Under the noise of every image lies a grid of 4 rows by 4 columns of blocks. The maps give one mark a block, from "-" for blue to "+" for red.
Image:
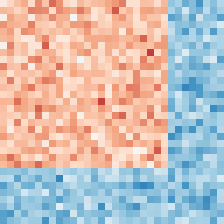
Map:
+++-
+++-
+++-
----
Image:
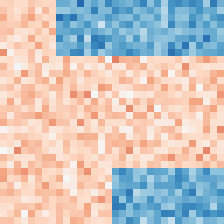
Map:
+---
++++
++++
++--
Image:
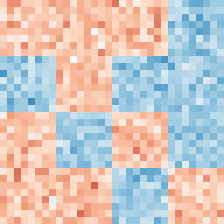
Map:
+++-
-+--
+-+-
++-+
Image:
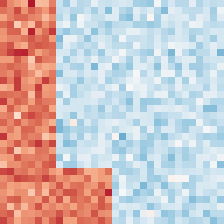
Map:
+---
+---
+---
++--
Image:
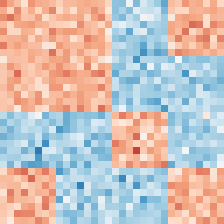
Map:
++-+
++--
--+-
+--+
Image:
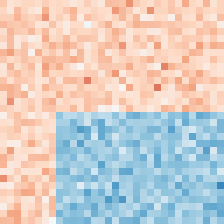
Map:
++++
++++
+---
+---
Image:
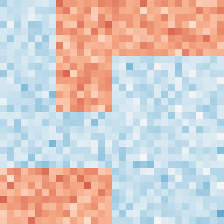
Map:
-+++
-+--
----
++--
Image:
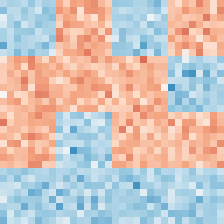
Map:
-+-+
+++-
+-++
----
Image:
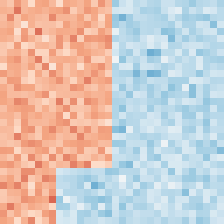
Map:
++--
++--
++--
+---
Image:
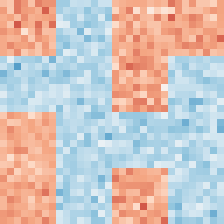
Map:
+-++
--+-
+---
+-+-
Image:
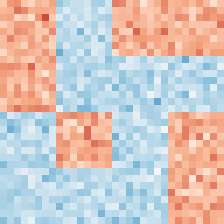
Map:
+-++
+---
-+-+
---+
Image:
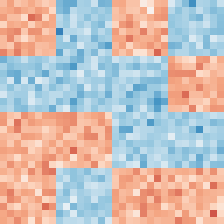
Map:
+-+-
---+
++--
+-++
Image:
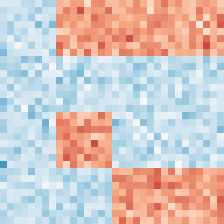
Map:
-+++
----
-+--
--++
